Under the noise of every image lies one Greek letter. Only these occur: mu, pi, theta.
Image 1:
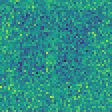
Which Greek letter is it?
pi
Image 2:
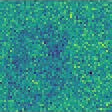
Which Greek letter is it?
theta
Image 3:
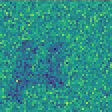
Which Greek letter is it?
mu
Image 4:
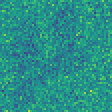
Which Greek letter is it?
mu
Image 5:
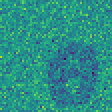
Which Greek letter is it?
theta
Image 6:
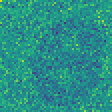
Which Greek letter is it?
theta
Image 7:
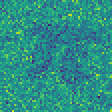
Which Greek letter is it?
pi
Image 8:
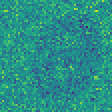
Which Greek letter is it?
theta
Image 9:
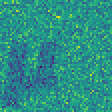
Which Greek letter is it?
mu
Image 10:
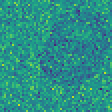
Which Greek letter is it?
theta
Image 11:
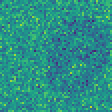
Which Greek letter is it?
theta
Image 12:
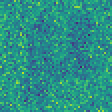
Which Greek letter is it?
mu
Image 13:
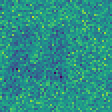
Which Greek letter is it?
mu
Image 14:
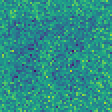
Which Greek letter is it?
pi
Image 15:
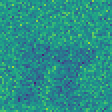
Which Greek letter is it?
pi
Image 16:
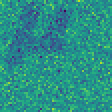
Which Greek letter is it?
mu
